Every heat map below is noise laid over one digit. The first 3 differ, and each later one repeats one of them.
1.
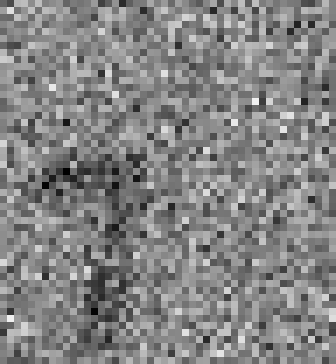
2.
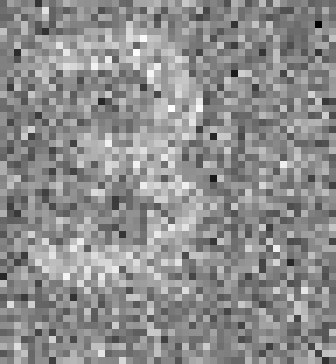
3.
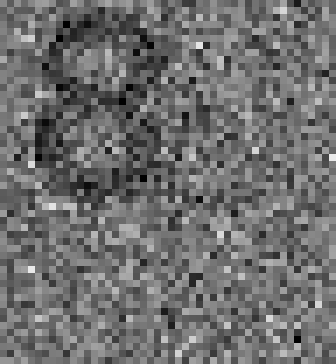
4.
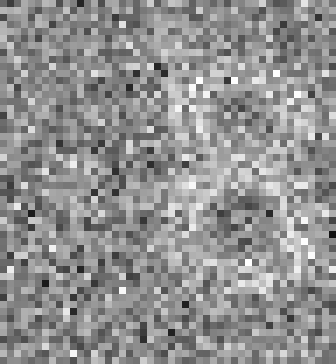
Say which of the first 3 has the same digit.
3
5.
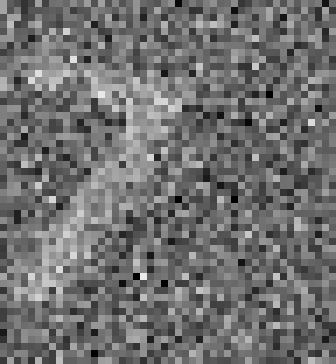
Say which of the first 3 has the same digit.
1
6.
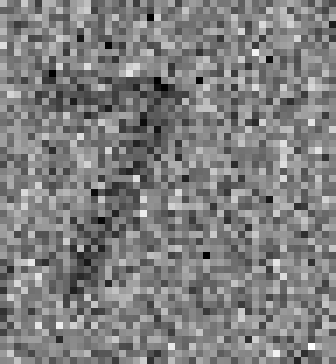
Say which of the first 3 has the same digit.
1
